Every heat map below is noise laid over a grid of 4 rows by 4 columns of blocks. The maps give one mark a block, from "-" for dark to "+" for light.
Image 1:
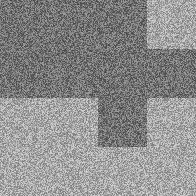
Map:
---+
----
++-+
++++
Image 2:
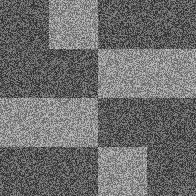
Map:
-+--
--++
++--
--+-
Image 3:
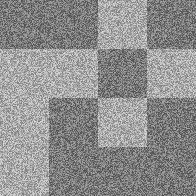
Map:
--+-
++-+
+-+-
+---
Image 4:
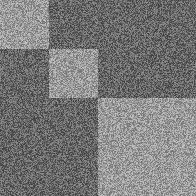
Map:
+---
-+--
--++
--++
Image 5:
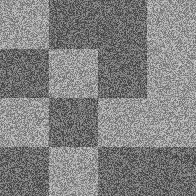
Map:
+--+
-+-+
+-++
-+--
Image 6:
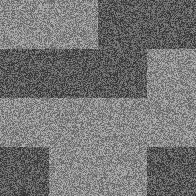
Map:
++--
---+
++++
-++-
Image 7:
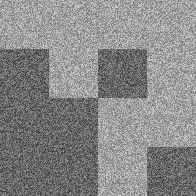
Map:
++++
-+-+
--++
--+-
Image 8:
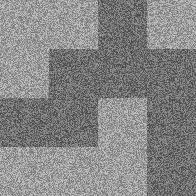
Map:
++-+
+---
--+-
+++-
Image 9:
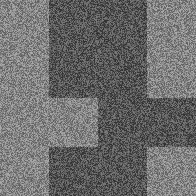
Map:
+--+
+--+
++--
+--+
